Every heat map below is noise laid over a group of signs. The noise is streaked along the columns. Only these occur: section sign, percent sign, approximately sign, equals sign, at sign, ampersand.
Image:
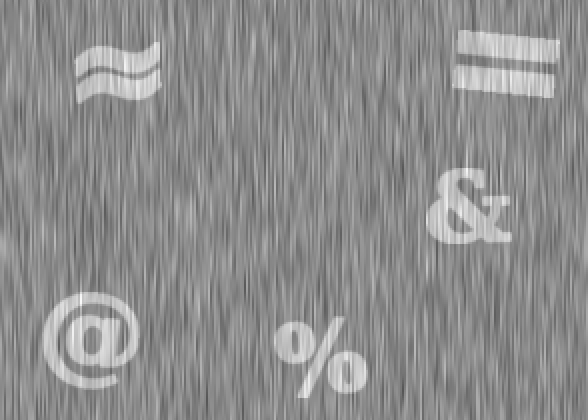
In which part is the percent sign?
bottom middle
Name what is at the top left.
approximately sign
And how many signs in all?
5
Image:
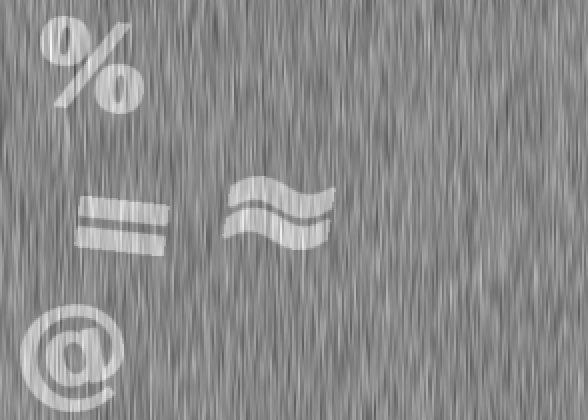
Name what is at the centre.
approximately sign
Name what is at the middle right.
nothing
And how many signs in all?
4
